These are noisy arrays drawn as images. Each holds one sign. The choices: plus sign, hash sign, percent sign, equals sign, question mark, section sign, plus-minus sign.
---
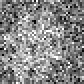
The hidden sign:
hash sign
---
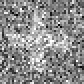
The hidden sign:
plus sign
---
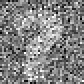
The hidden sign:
question mark
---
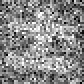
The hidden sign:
plus-minus sign
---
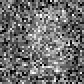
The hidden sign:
section sign
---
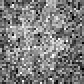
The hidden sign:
hash sign
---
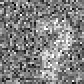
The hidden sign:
question mark
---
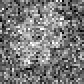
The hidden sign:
hash sign
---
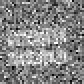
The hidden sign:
equals sign
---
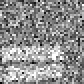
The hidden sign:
equals sign
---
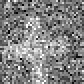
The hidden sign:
plus sign
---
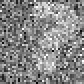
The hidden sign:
question mark
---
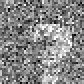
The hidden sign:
question mark
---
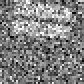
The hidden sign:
equals sign
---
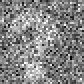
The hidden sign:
question mark
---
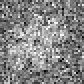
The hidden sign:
hash sign
